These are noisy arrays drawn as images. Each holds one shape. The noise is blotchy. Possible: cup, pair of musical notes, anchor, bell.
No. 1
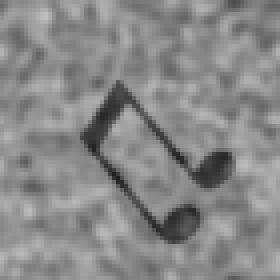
pair of musical notes
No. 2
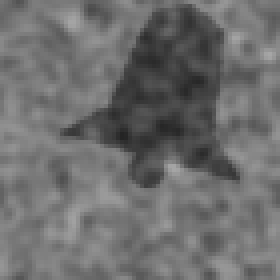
bell
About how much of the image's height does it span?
two thirds
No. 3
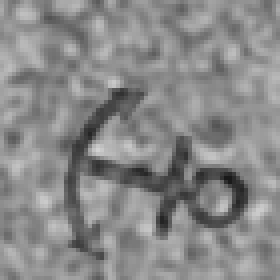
anchor
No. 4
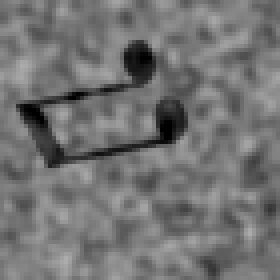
pair of musical notes
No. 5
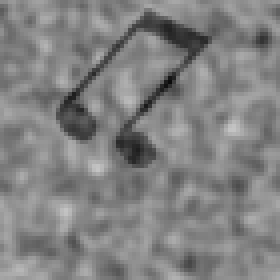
pair of musical notes
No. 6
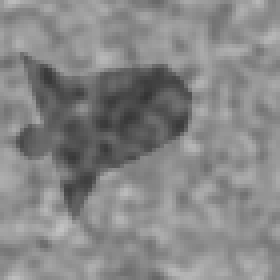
bell
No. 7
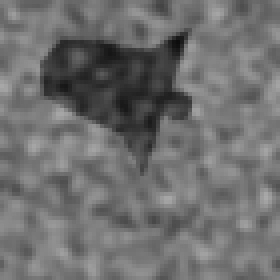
bell
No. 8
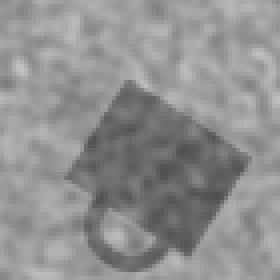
cup
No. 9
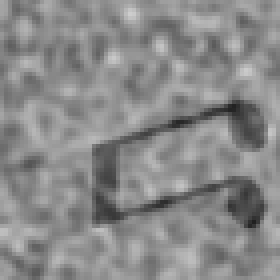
pair of musical notes
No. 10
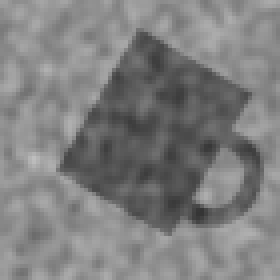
cup
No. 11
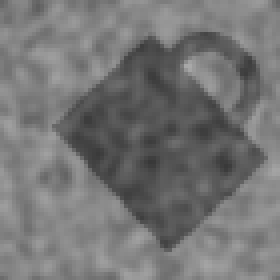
cup
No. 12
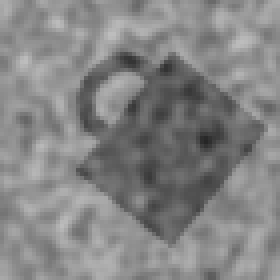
cup
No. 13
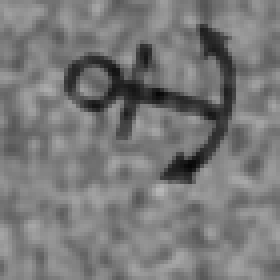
anchor
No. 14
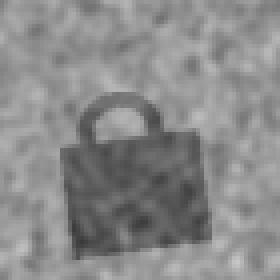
cup
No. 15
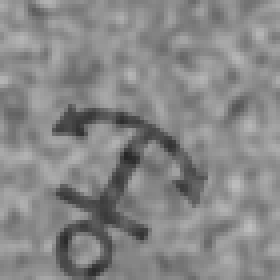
anchor
